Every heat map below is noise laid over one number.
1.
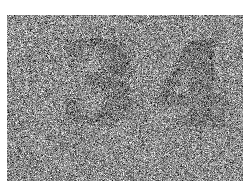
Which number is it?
34
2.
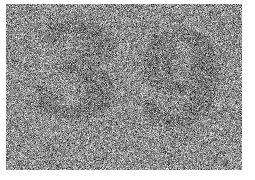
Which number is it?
39
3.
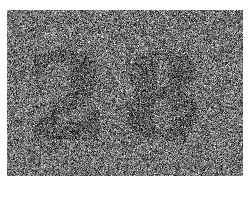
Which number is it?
28
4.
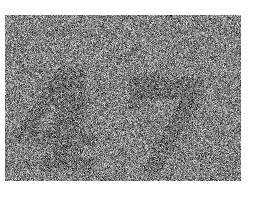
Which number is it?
47
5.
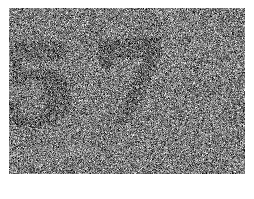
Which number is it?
57
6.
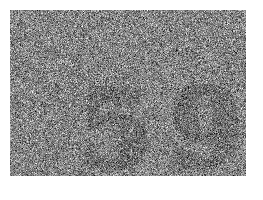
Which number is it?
59
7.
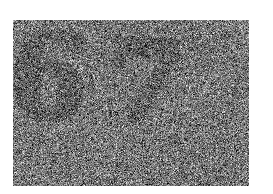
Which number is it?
67
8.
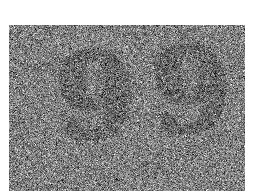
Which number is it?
99
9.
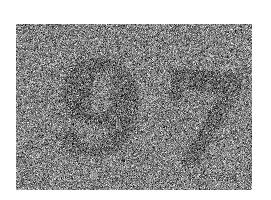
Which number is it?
97
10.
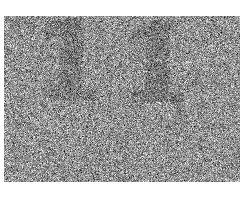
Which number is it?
11
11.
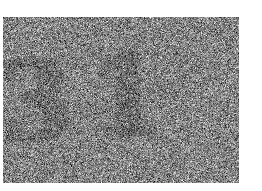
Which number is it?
31
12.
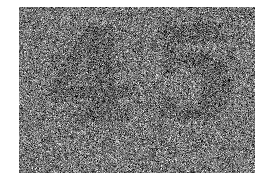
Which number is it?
45
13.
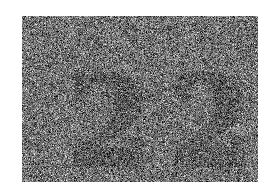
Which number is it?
22
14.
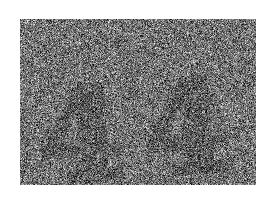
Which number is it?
44
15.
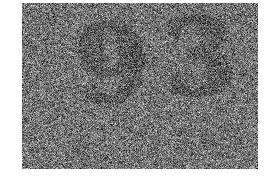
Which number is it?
93
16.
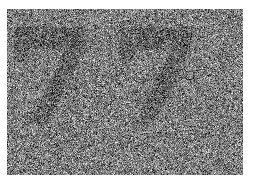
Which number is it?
77
